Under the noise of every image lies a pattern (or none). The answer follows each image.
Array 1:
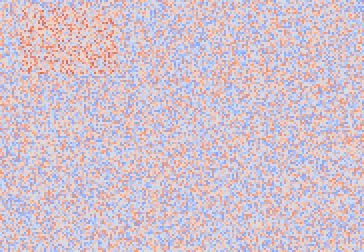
one block
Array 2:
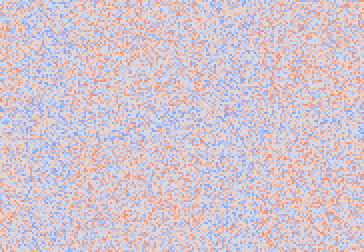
bands of rows crossing bands of columns
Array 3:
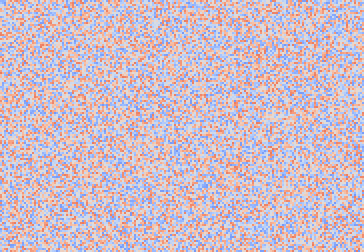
only noise
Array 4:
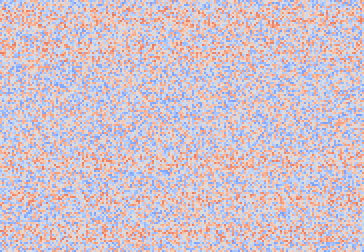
bands of rows
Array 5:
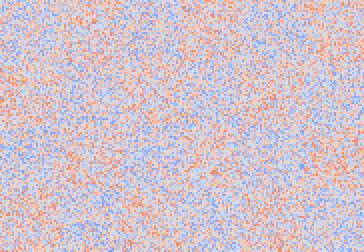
a checkerboard
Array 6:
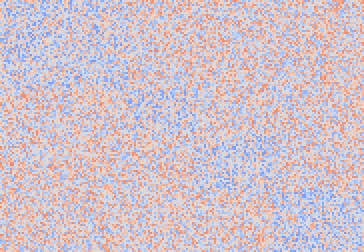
blocks along the diagonal
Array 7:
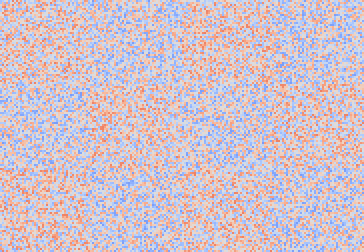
a checkerboard
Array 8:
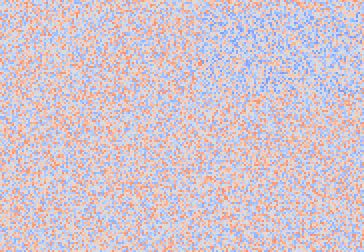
one block
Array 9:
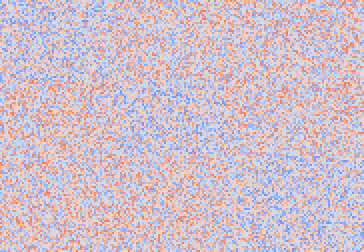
blocks along the diagonal
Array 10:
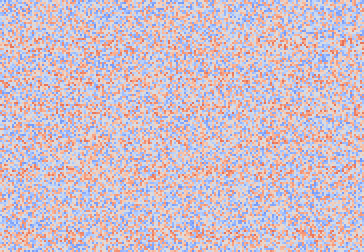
bands of rows
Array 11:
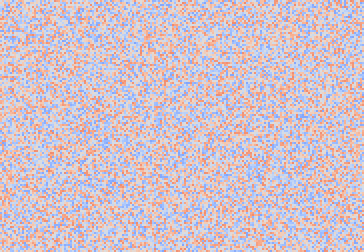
only noise
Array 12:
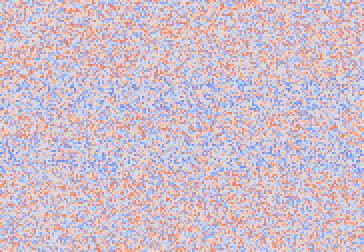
bands of rows
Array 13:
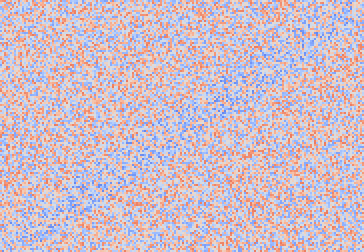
a diagonal band
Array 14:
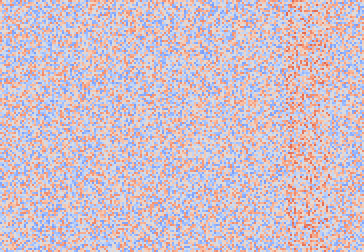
one band of columns
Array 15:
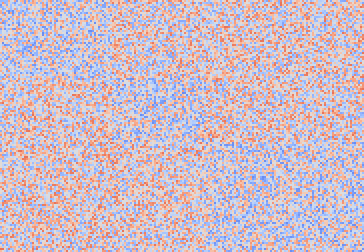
blocks along the diagonal
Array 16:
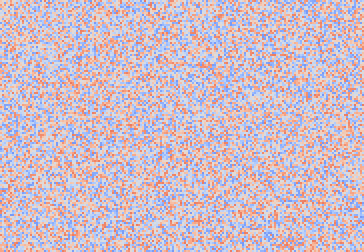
only noise
